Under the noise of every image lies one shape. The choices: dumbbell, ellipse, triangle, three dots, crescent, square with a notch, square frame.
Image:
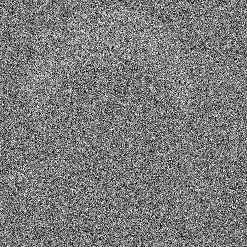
crescent
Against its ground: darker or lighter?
lighter
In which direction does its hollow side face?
down
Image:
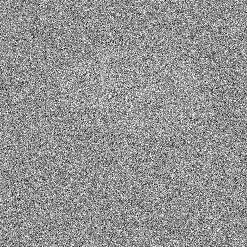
ellipse
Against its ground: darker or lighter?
lighter
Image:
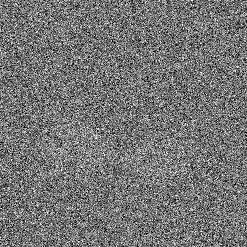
dumbbell
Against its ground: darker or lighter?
lighter
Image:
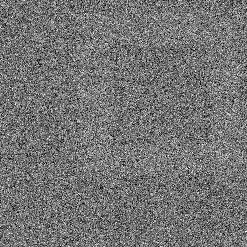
square frame
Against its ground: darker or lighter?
lighter
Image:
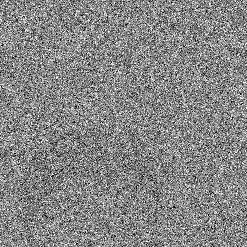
crescent
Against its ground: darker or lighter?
darker
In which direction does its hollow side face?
down
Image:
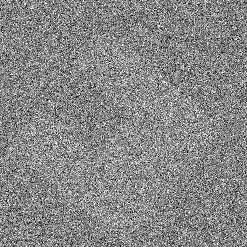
square with a notch
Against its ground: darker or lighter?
lighter
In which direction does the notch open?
up and left
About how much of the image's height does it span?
nearly all
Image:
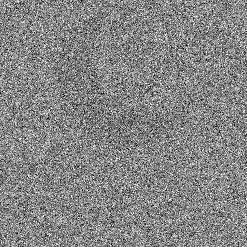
crescent
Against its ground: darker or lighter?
darker
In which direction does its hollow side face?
up and right
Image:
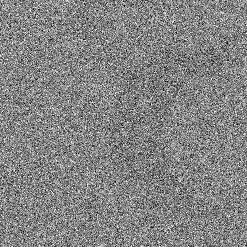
crescent
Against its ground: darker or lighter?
darker
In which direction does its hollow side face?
right
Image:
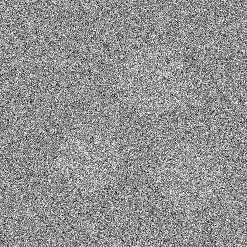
three dots
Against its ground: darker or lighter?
lighter
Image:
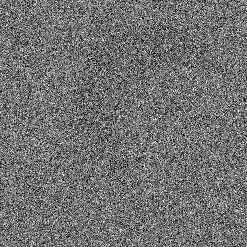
crescent
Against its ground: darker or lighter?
darker
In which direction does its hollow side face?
down and right
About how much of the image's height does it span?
two thirds
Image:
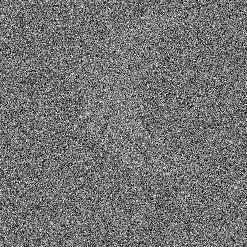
crescent
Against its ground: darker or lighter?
lighter
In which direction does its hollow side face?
right
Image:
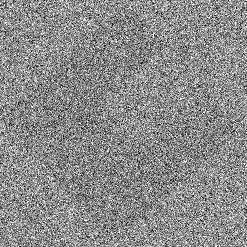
square with a notch
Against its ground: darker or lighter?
darker
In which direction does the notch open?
up and right
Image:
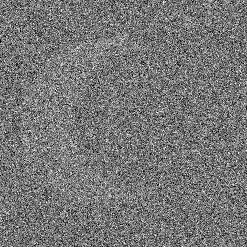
crescent
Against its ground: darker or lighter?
lighter
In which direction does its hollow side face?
right
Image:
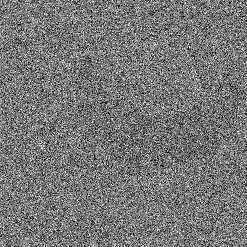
crescent
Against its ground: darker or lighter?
darker
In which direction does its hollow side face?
up
